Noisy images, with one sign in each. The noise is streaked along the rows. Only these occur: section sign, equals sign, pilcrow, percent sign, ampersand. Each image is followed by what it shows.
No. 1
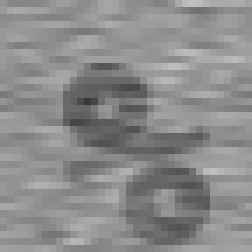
percent sign
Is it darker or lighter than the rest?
darker
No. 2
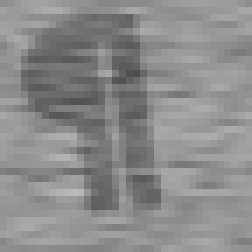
pilcrow
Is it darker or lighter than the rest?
darker
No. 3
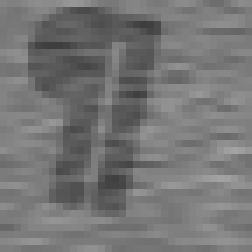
pilcrow
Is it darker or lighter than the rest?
darker
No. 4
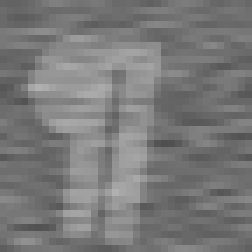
pilcrow
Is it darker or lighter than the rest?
lighter
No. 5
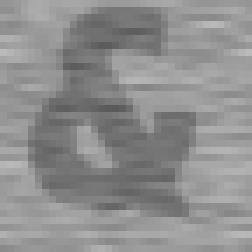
ampersand
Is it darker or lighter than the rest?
darker
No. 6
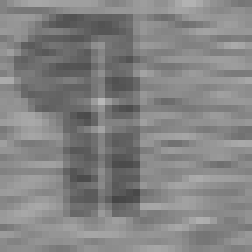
pilcrow
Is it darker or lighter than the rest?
darker
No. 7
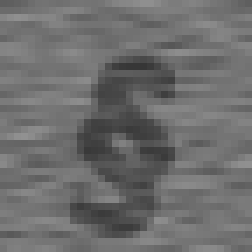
section sign
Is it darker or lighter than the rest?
darker
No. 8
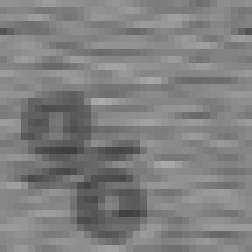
percent sign
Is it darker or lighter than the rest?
darker
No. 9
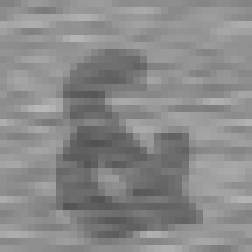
ampersand
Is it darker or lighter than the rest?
darker
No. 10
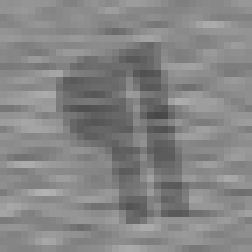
pilcrow
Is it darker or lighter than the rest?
darker
